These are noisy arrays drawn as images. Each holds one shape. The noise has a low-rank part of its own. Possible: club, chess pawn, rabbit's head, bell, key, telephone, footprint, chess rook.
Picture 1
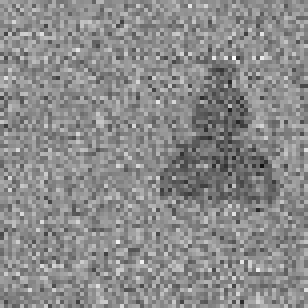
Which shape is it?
chess pawn
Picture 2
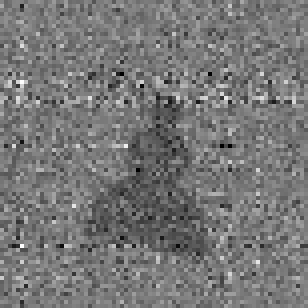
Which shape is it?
chess pawn
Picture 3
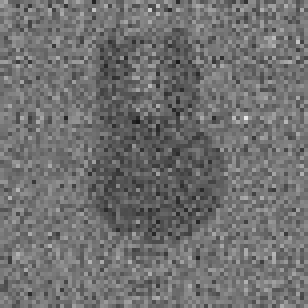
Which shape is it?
rabbit's head
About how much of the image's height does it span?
two thirds
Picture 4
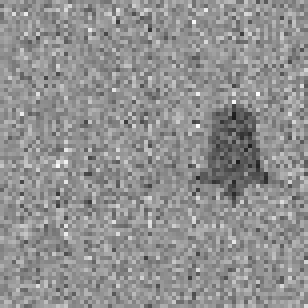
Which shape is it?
bell
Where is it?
middle right
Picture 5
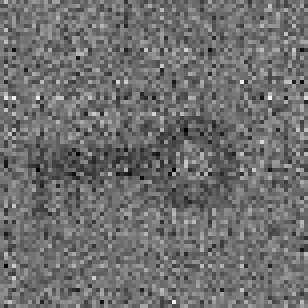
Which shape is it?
key
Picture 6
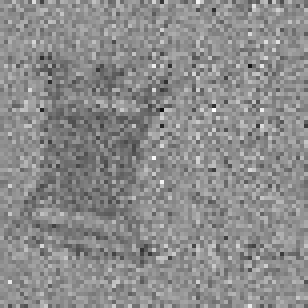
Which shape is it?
chess rook
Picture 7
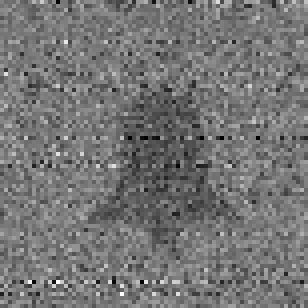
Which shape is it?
bell
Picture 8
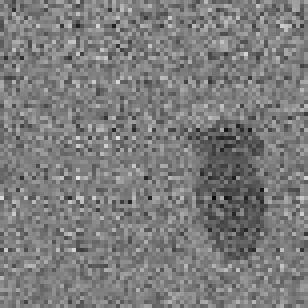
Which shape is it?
footprint
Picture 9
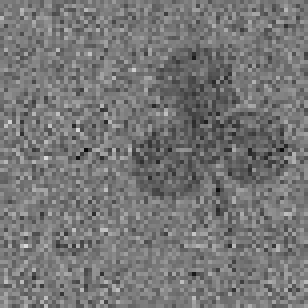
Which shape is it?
club
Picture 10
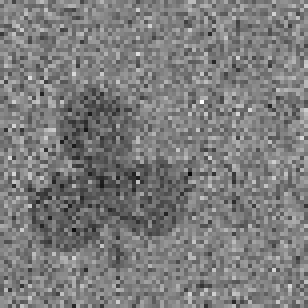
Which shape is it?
club
